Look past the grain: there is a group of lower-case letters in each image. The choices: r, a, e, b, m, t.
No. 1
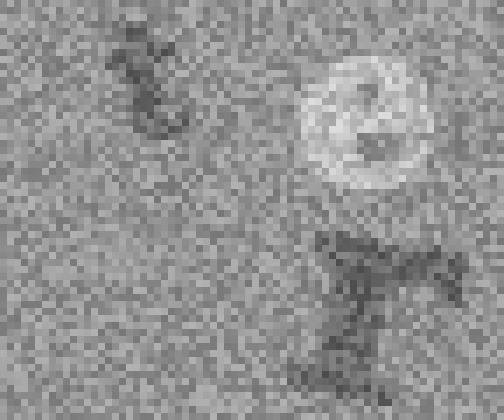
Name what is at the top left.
t
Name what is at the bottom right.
r
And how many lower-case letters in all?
3
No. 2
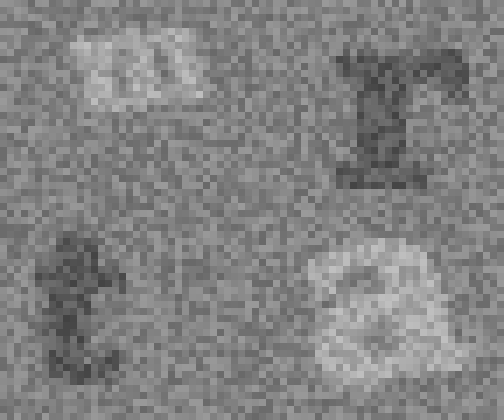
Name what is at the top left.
m
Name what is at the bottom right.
a
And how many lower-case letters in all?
4
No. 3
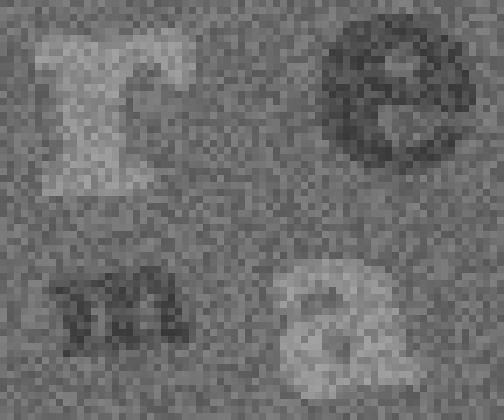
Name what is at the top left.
r
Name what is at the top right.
e
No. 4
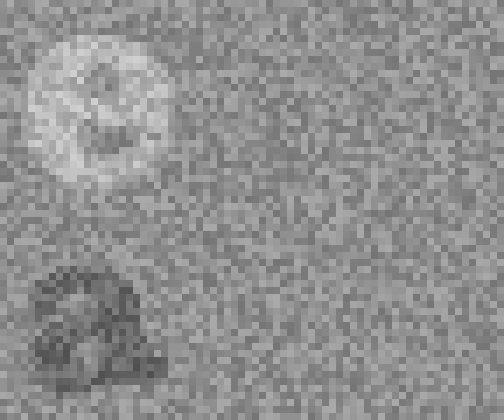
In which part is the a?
bottom left
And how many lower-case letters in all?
2
